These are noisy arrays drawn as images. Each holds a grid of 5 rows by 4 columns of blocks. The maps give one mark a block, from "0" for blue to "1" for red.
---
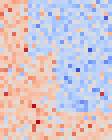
1000
1000
1100
1100
1111
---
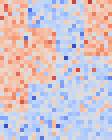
1001
1101
1100
1000
0000
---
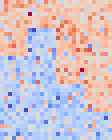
1111
1011
0011
0001
0000
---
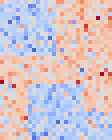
0011
0011
1111
1001
1000
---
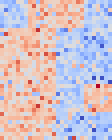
0110
1100
1100
1101
1100
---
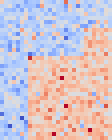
0000
0001
0111
0111
0111
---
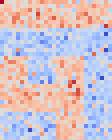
1111
0000
1010
1110
0010
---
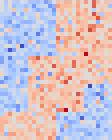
0011
0011
0111
0110
1100
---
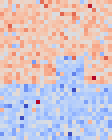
1111
1111
1101
0000
0000
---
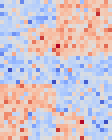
0011
0111
0000
1100
1010
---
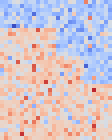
0000
1100
1110
1111
1111
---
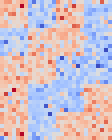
1010
0110
1100
1001
1011
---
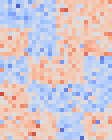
0011
1011
0110
1000
1101
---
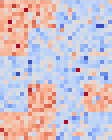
1100
1000
0000
0101
1100
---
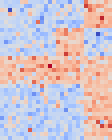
0001
0010
1111
0001
0001
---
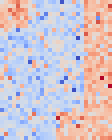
1001
0001
0001
0001
0011
